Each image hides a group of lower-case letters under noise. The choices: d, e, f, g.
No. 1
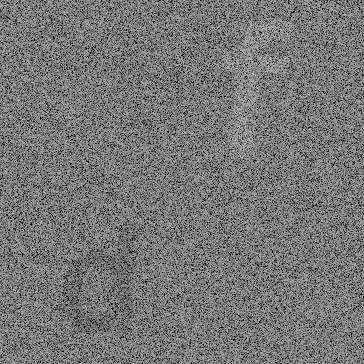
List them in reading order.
top right: light f; bottom left: dark d
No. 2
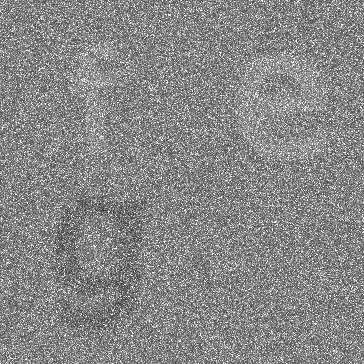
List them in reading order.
top left: light f; top right: light e; bottom left: dark g
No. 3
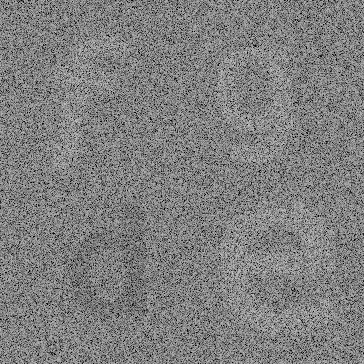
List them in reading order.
top left: light f; top right: light g; bottom left: dark d; bottom right: light e
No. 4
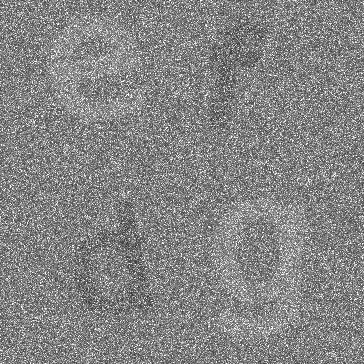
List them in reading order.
top left: light e; top right: dark f; bottom left: dark d; bottom right: light g
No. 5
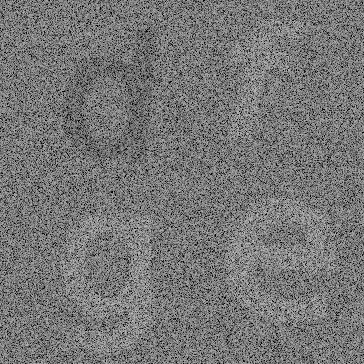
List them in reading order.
top left: dark d; top right: light f; bottom left: light g; bottom right: light e
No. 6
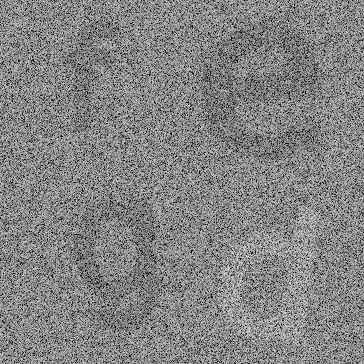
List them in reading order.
top left: dark f; top right: dark e; bottom left: dark g; bottom right: light d
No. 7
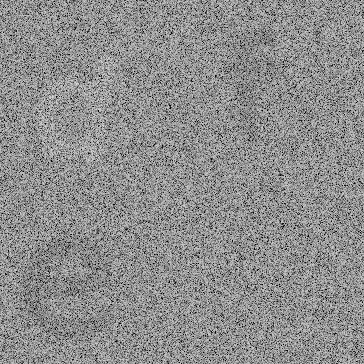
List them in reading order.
top left: light d; top right: dark f; bottom left: dark e
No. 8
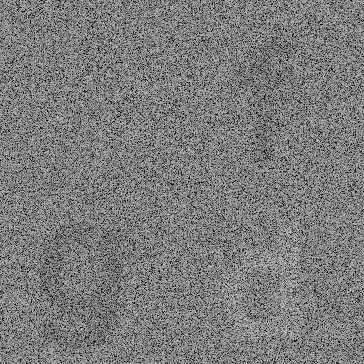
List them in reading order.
top right: dark f; bottom left: dark g; bottom right: light d
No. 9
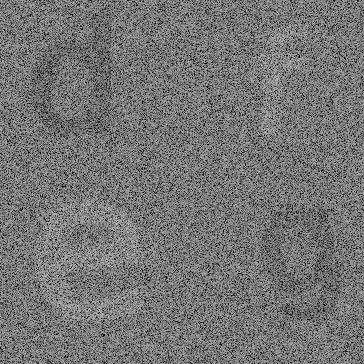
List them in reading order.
top left: dark d; top right: light f; bottom left: light e; bottom right: dark g
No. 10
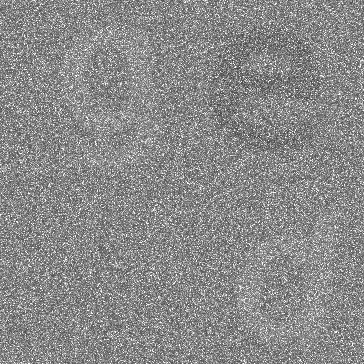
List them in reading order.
top left: light g; top right: dark e; bottom right: light d
